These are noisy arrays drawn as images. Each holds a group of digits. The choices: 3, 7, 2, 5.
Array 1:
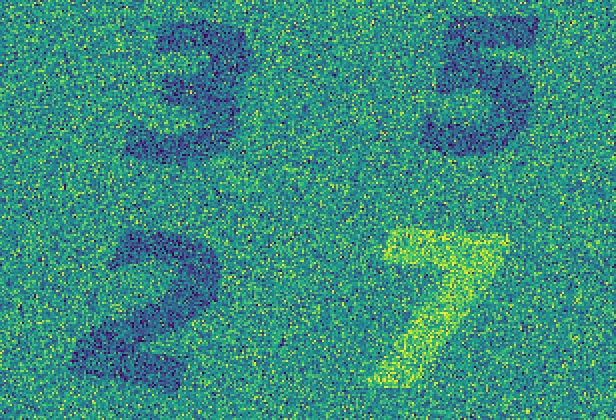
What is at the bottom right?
7
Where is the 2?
bottom left
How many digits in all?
4
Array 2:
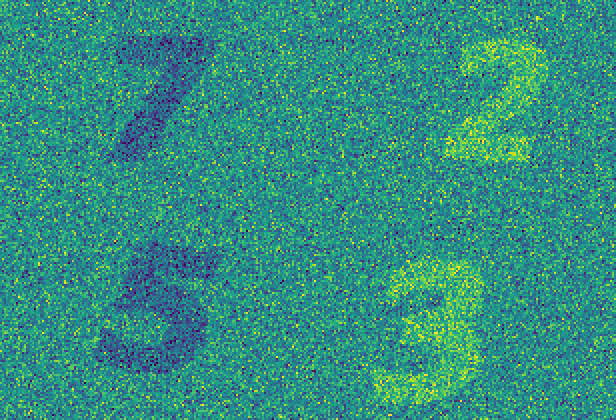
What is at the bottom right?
3
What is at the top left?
7
